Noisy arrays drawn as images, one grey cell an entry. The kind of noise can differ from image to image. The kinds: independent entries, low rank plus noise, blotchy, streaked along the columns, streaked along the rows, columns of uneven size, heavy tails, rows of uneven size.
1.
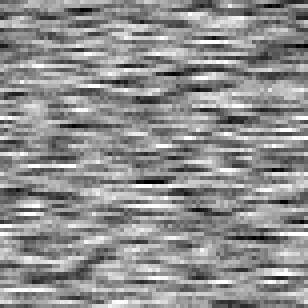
streaked along the rows
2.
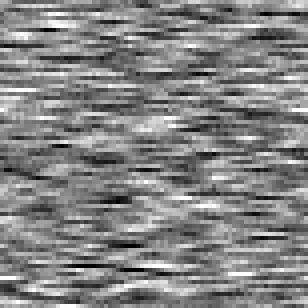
streaked along the rows
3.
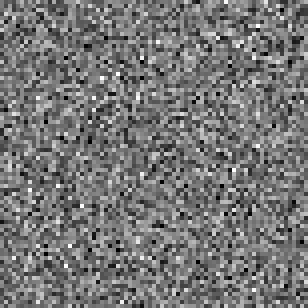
independent entries
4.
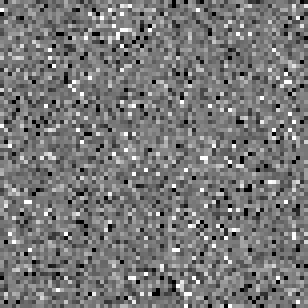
heavy tails
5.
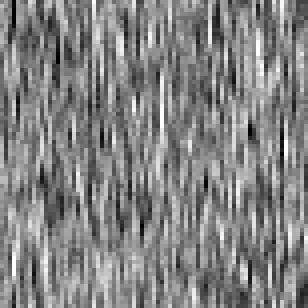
streaked along the columns
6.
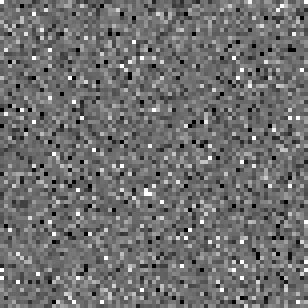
heavy tails
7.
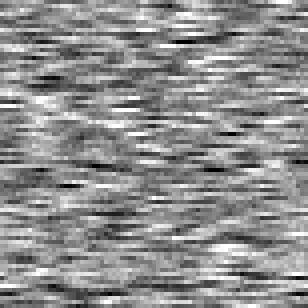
streaked along the rows
